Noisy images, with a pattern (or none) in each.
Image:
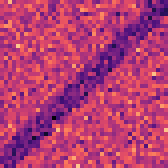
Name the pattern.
a diagonal band
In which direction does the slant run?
bottom left to top right
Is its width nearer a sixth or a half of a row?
a sixth
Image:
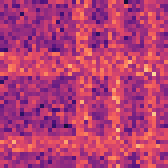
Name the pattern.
bands of rows crossing bands of columns
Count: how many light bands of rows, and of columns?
2 and 3
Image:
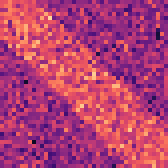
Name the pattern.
a diagonal band
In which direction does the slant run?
top left to bottom right
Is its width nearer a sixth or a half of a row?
a half
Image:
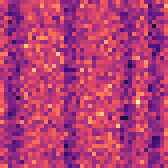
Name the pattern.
bands of columns
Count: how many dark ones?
4
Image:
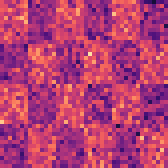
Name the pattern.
a checkerboard
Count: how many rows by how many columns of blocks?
4 by 6
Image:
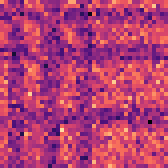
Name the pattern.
bands of rows crossing bands of columns
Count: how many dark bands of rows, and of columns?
3 and 3
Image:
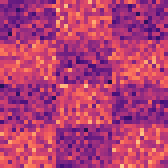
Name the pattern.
a checkerboard
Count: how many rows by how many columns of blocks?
4 by 3
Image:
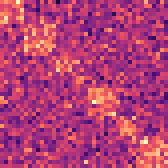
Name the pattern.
blocks along the diagonal
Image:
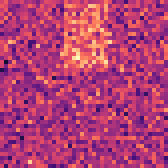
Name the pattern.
one block
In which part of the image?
top middle
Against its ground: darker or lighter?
lighter
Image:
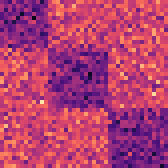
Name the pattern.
blocks along the diagonal
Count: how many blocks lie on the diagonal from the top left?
3
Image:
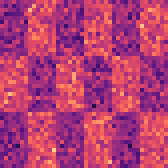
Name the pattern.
a checkerboard
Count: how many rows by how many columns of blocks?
3 by 6
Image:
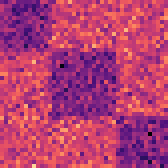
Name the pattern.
blocks along the diagonal
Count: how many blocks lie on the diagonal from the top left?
3
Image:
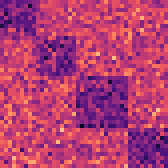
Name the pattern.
blocks along the diagonal
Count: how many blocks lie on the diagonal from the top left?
4
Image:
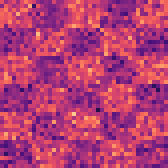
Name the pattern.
a checkerboard
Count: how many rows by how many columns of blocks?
6 by 5
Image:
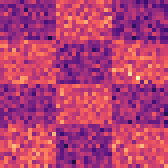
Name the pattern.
a checkerboard
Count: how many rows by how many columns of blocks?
4 by 3
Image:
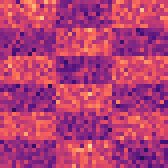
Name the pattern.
a checkerboard
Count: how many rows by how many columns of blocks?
6 by 3
